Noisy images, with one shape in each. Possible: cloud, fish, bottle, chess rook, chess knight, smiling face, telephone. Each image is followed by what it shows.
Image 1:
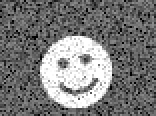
light smiling face
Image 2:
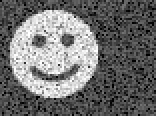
light smiling face
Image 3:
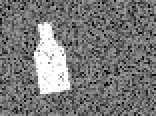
light bottle
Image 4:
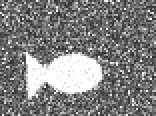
light fish
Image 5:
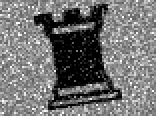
dark chess rook
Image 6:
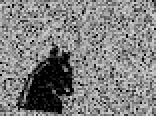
dark chess knight
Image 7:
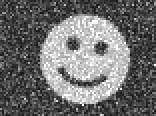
light smiling face
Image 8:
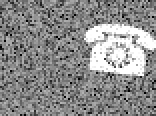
light telephone
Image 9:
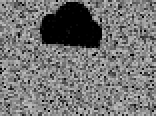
dark cloud, top middle
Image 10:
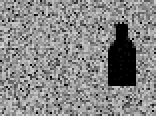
dark bottle
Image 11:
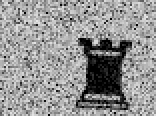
dark chess rook
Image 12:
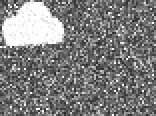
light cloud, top left
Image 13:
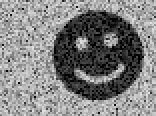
dark smiling face
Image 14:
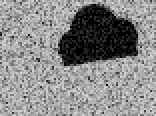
dark cloud
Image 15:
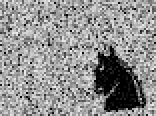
dark chess knight
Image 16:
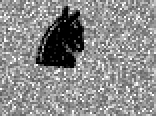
dark chess knight
